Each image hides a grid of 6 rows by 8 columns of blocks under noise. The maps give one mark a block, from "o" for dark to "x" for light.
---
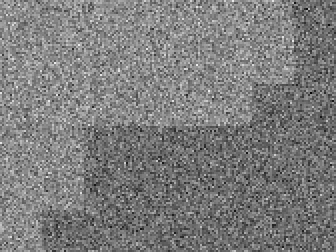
x x x x x x x o
x x x x x x x o
x x x x x x o o
x x o o o o o o
x x o o o o o o
x o o o o o o o
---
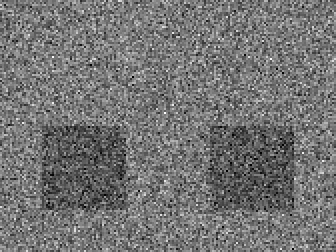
x x x x x x x x
x x x x x x x x
x x x x x x x x
x o o x x o o x
x o o x x o o x
x x x x x x x x
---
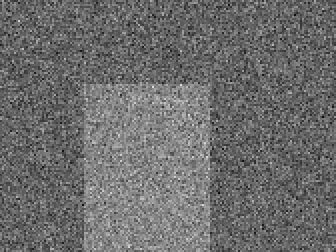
o o o o o o o o
o o o o o o o o
o o x x x o o o
o o x x x o o o
o o x x x o o o
o o x x x o o o
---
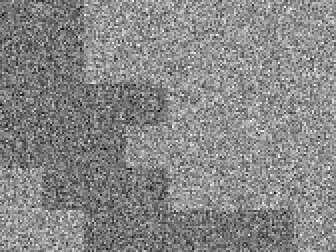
o o x x x x x x
o o x x x x x x
o o o o x x x x
o o o x x x x x
x o o o x x x x
x x o o o o o x
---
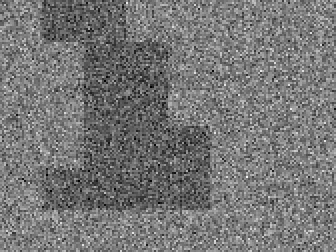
x o o x x x x x
x x o o x x x x
x x o o x x x x
x x o o o x x x
x o o o o x x x
x x x x x x x x
